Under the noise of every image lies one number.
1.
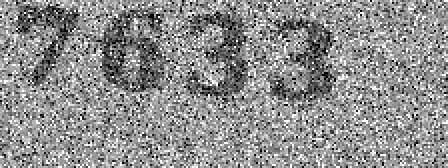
7633
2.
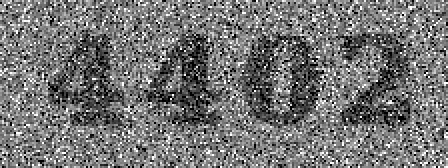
4402
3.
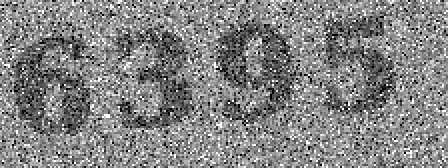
6395
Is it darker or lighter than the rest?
darker
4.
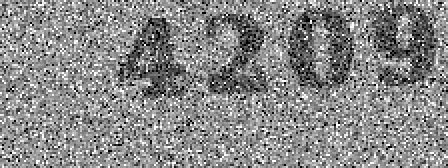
4209
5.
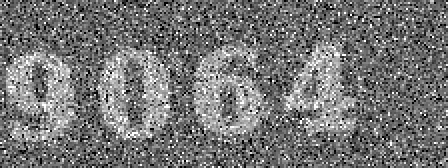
9064
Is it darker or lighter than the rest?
lighter
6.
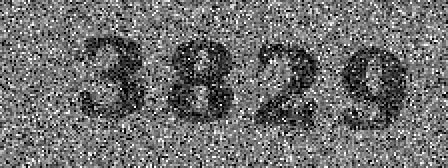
3829
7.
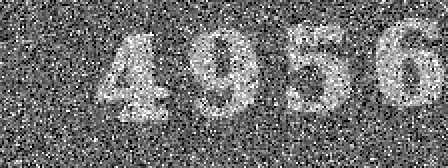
4956
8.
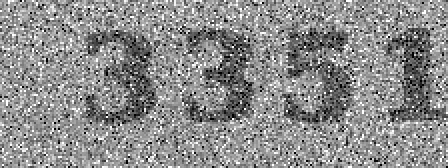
3351
